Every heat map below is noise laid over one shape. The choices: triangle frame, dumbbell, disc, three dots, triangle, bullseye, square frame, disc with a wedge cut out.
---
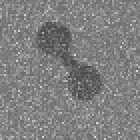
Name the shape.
dumbbell
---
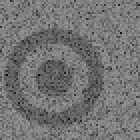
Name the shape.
bullseye
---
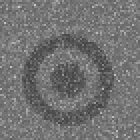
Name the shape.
bullseye
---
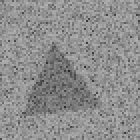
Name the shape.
triangle
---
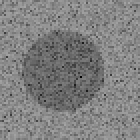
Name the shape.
disc
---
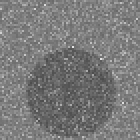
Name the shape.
disc
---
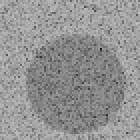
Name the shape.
disc
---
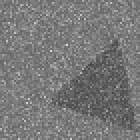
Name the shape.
triangle
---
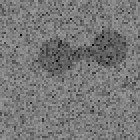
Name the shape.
dumbbell
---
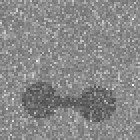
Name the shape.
dumbbell
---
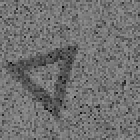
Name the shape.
triangle frame
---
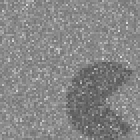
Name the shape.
disc with a wedge cut out
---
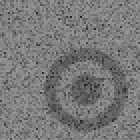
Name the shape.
bullseye
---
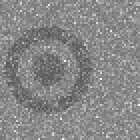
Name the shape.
bullseye
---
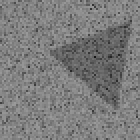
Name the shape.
triangle
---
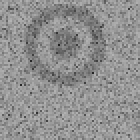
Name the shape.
bullseye
